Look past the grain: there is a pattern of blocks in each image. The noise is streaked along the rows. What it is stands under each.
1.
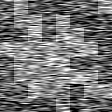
mirrored about the diagonal from the bottom left
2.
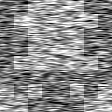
left and right mirror each other
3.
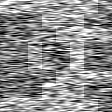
top and bottom mirror each other
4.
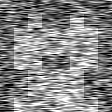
left and right mirror each other
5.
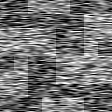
the same after a half turn
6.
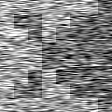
top and bottom mirror each other
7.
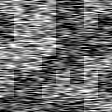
no symmetry
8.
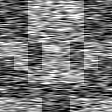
left and right mirror each other
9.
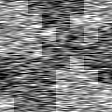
mirrored about the diagonal from the bottom left
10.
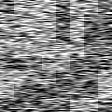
mirrored about the diagonal from the top left
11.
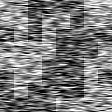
no symmetry
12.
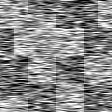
mirrored about the diagonal from the top left
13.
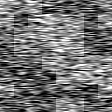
no symmetry
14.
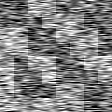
mirrored about the diagonal from the bottom left
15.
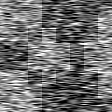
top and bottom mirror each other
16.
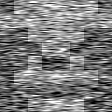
left and right mirror each other
